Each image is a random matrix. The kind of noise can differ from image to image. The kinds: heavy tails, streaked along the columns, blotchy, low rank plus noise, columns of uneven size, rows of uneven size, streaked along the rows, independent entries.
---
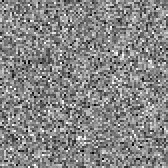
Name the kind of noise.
independent entries
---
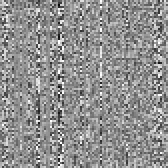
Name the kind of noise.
columns of uneven size
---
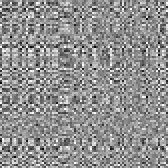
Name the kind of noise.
low rank plus noise
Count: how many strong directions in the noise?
one
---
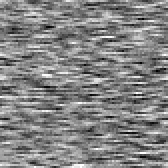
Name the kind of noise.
streaked along the rows
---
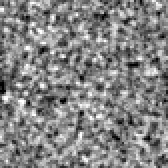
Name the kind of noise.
blotchy
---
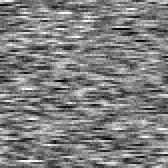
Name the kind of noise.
streaked along the rows
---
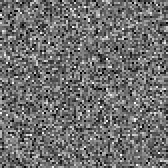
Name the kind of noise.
independent entries
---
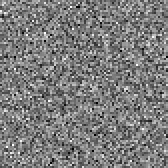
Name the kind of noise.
independent entries
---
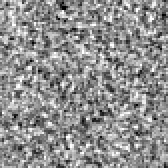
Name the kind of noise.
blotchy
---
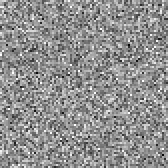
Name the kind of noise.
independent entries
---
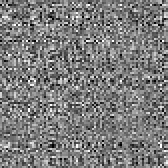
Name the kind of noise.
low rank plus noise
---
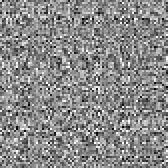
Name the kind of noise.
low rank plus noise
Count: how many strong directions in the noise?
five to eight
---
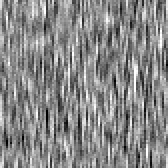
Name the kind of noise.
streaked along the columns
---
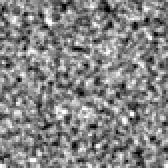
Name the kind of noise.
blotchy
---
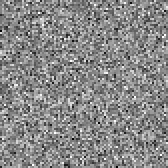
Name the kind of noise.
independent entries
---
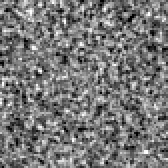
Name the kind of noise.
blotchy
